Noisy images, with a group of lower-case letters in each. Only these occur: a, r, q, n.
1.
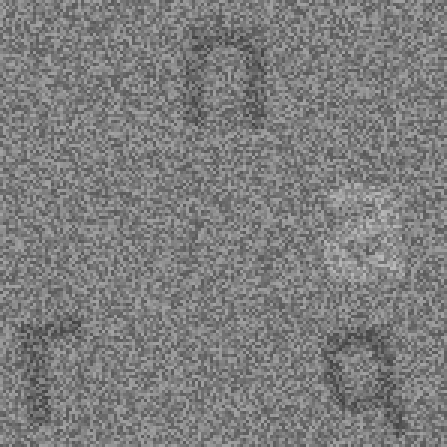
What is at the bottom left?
r
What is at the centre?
nothing
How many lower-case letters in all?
4
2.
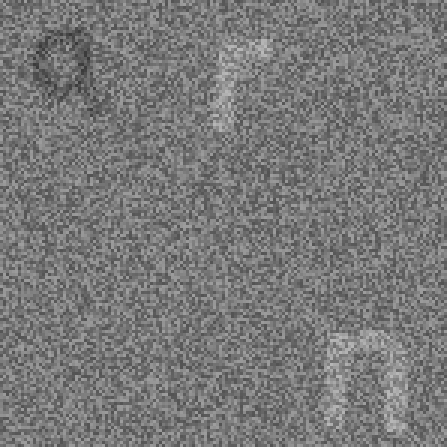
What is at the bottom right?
n
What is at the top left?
q
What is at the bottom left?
nothing
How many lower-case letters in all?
3
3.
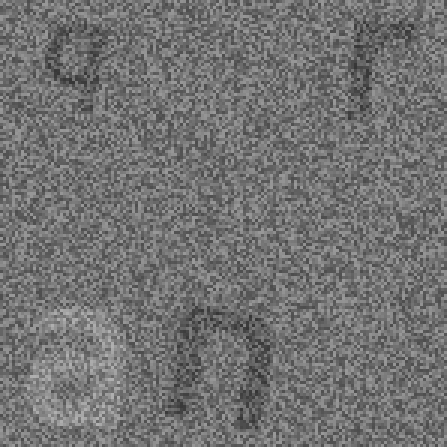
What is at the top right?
r
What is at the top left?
q
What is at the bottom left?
a
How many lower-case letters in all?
4
